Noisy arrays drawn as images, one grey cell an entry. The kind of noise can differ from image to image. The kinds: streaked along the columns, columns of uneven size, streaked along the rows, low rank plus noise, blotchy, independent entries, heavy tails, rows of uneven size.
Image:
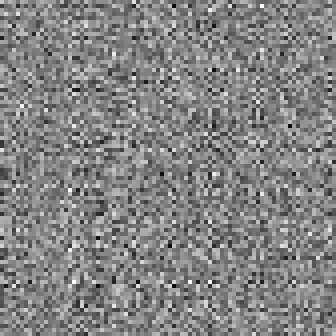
low rank plus noise
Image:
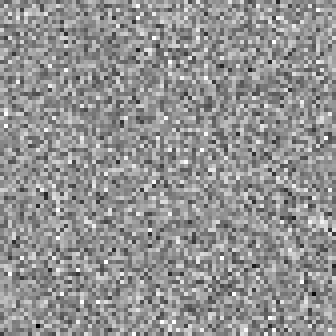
independent entries
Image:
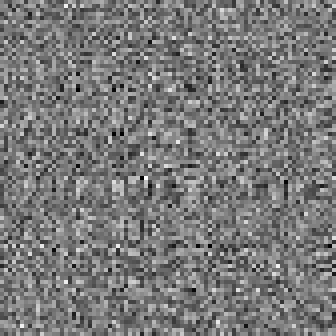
low rank plus noise
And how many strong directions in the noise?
three or four
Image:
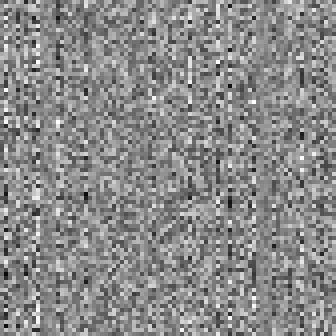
columns of uneven size
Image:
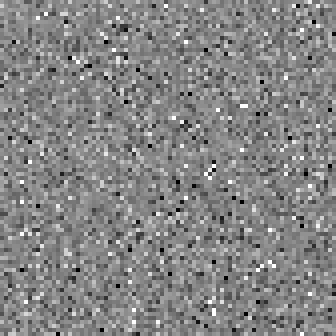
heavy tails
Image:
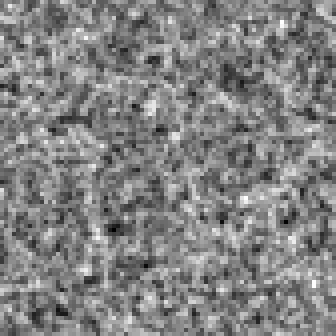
blotchy
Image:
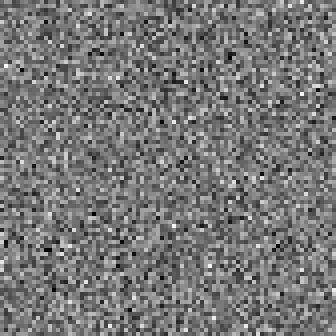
independent entries
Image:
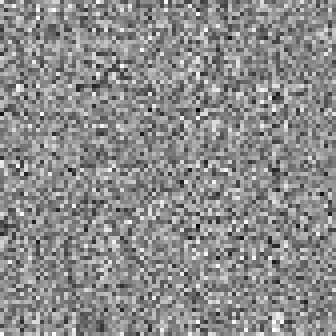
low rank plus noise
